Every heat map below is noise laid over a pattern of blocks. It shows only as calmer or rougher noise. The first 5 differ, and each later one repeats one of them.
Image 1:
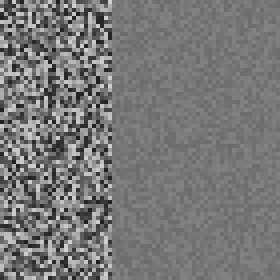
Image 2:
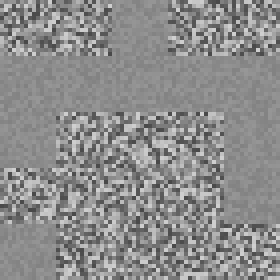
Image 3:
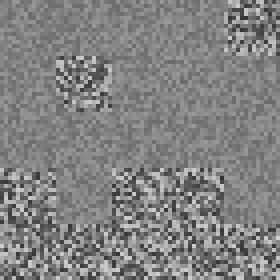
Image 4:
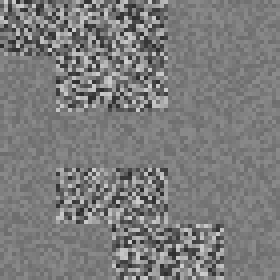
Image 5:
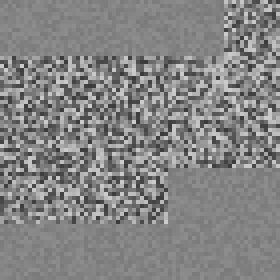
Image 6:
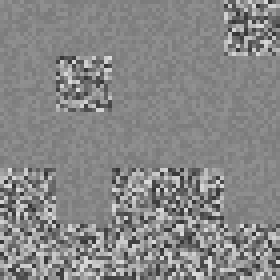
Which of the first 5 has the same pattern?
3
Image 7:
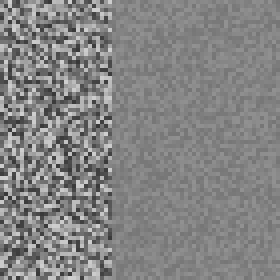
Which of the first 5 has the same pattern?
1
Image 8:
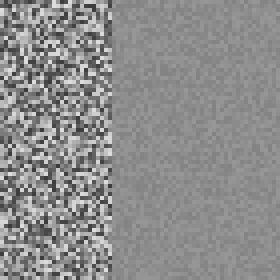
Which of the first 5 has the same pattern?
1
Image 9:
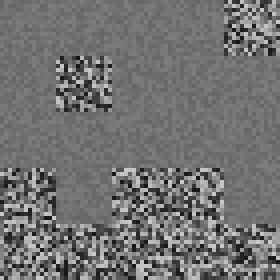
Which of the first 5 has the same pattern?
3
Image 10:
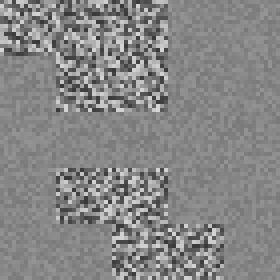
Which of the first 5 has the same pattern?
4
